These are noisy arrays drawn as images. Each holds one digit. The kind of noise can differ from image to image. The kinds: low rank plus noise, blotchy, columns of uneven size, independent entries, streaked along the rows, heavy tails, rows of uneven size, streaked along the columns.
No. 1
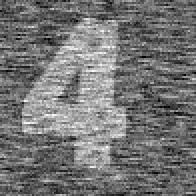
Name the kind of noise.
streaked along the rows
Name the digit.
4
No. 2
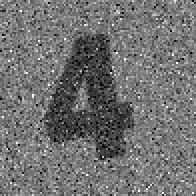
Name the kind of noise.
heavy tails
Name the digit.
4
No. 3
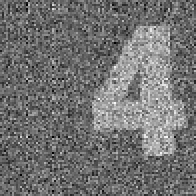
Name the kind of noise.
low rank plus noise
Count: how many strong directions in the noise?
one
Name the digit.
4
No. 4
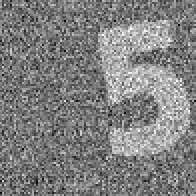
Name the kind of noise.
low rank plus noise
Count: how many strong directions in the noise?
five to eight
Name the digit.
5
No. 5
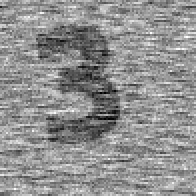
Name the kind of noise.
streaked along the rows
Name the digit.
3
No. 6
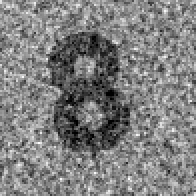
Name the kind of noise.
blotchy
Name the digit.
8
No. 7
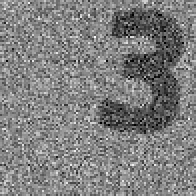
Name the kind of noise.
low rank plus noise
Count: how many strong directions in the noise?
two
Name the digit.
3
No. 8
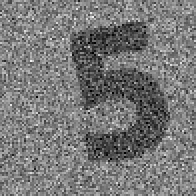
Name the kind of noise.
independent entries
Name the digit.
5
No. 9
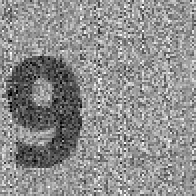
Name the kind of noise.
columns of uneven size
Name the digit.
9
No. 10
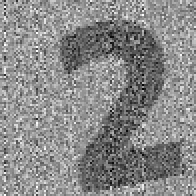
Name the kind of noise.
columns of uneven size
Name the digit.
2
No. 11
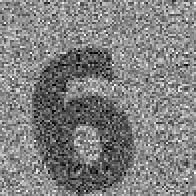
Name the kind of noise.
low rank plus noise
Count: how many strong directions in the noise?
five to eight
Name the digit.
6
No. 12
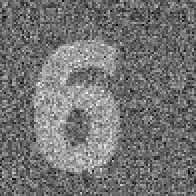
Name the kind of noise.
low rank plus noise
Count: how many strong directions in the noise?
one
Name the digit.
6
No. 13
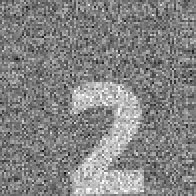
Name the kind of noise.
low rank plus noise
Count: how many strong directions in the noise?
two
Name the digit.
2
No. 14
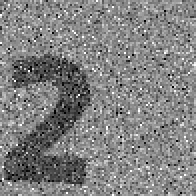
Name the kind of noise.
heavy tails
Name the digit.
2
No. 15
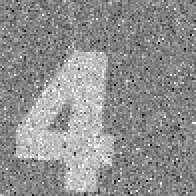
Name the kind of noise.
heavy tails
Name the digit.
4
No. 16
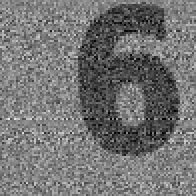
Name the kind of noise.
rows of uneven size
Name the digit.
6
